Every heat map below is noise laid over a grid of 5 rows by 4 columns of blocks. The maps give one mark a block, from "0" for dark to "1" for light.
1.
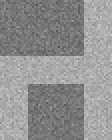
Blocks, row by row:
0001
0001
1111
1001
1001
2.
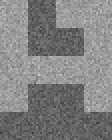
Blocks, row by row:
1011
1001
1111
1001
0000
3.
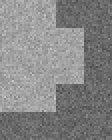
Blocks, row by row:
1100
1110
1110
1100
0000
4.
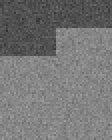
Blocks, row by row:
0000
0011
1111
1111
1111
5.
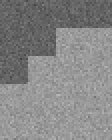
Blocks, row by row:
0000
0011
0111
1111
1111
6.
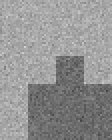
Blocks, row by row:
1111
1111
1101
1000
1000
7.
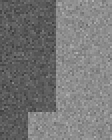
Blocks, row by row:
0011
0011
0011
0011
0111
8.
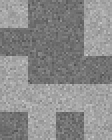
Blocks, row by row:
1001
0001
1000
1111
0101
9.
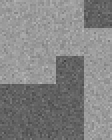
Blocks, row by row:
1110
1111
1101
0001
0001
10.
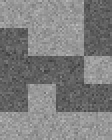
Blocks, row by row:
1110
0110
0001
0100
1111
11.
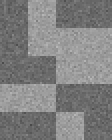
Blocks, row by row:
0100
0111
0011
1100
0010
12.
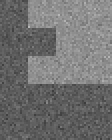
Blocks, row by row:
0111
0011
0111
0000
0000
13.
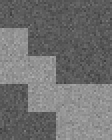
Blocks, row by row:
0000
1000
1100
0111
0011
